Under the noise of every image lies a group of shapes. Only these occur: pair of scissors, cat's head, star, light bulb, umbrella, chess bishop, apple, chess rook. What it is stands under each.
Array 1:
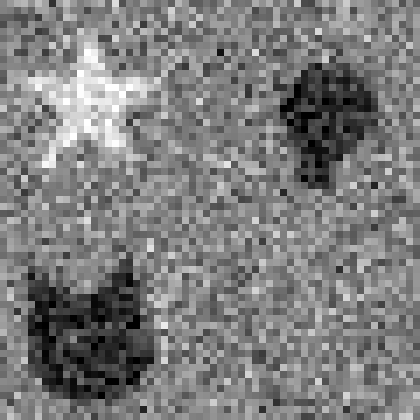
top left: light star; top right: dark light bulb; bottom left: dark cat's head
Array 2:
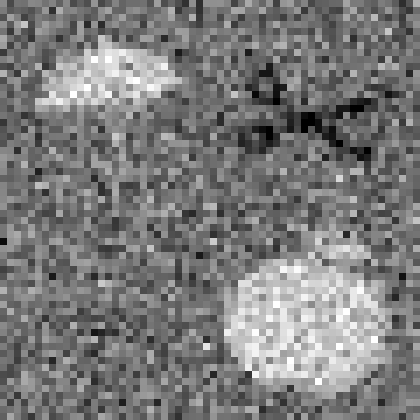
top left: light umbrella; top right: dark pair of scissors; bottom right: light apple
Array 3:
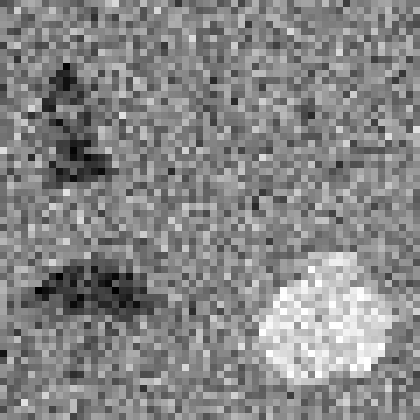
top left: dark chess bishop; bottom left: dark umbrella; bottom right: light apple
